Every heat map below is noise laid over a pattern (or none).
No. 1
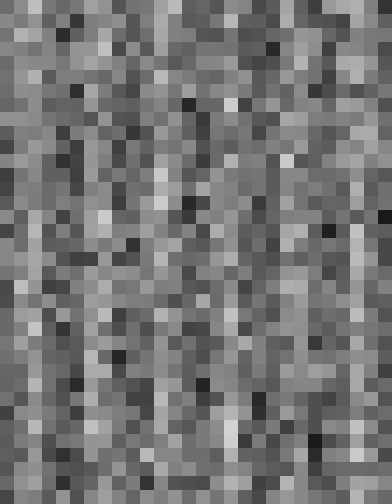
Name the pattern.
vertical stripes
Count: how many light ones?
6
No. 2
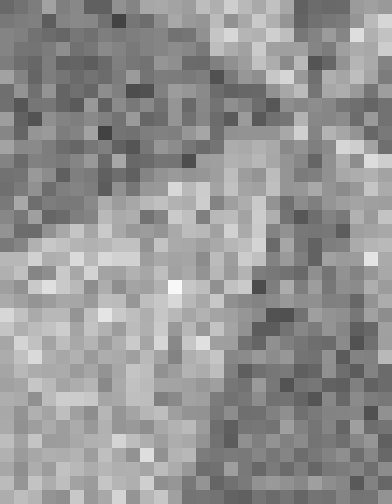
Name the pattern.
spokes from one point
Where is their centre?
top right
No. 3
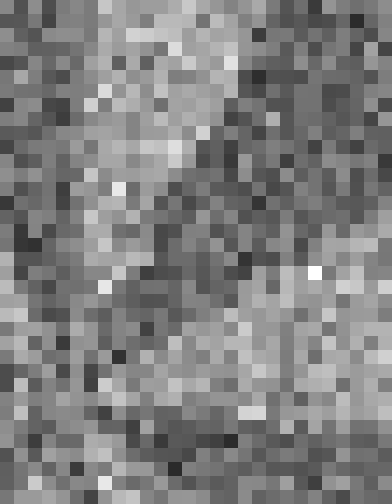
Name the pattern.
spokes from one point
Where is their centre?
bottom left
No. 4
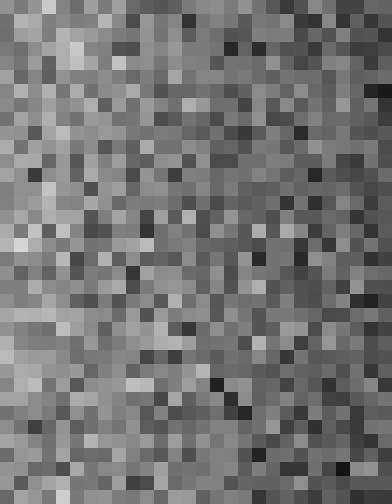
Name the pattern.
a smooth slope
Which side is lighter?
left
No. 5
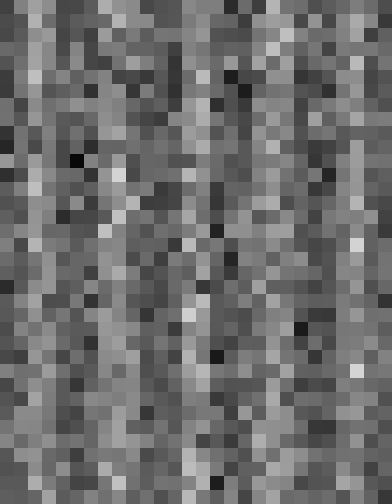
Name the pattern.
vertical stripes
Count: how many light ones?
5
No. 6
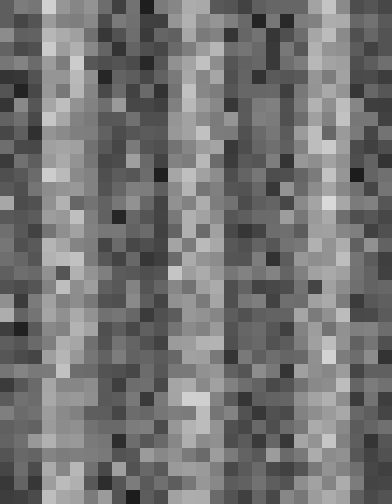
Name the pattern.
vertical stripes
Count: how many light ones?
3
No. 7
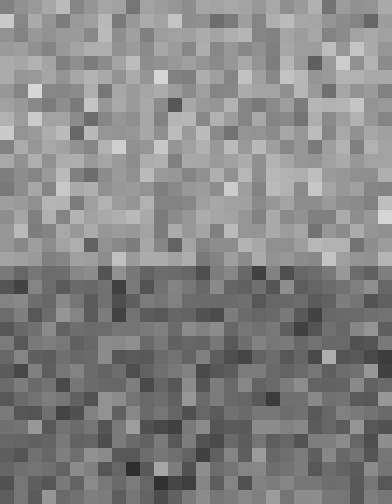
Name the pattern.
a sharp edge
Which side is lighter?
top
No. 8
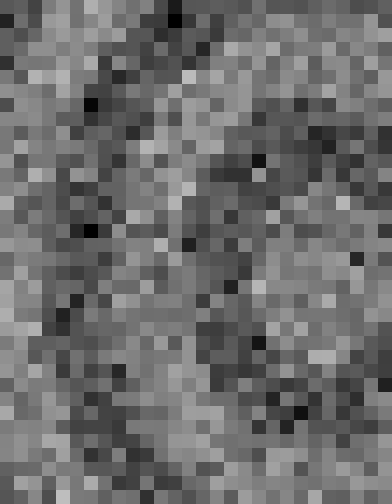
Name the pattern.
rings round one point
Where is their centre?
middle right
